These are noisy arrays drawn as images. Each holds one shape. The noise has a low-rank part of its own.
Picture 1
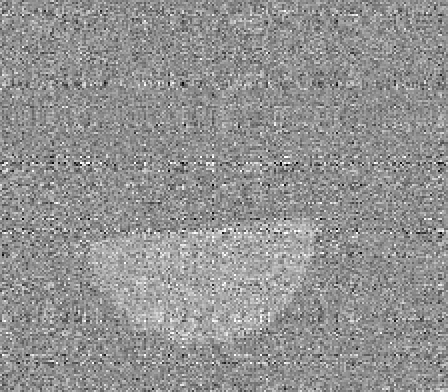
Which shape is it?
half disc
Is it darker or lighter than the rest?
lighter
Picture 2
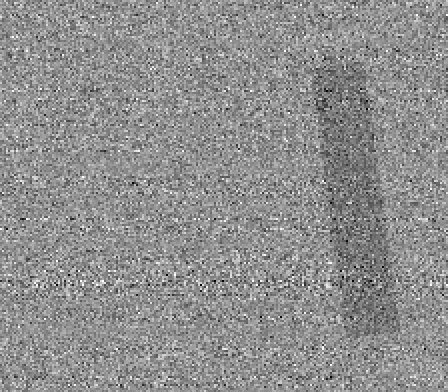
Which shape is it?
bar
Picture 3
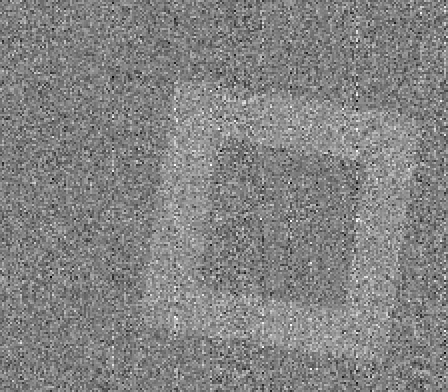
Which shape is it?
square frame
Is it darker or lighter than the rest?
lighter
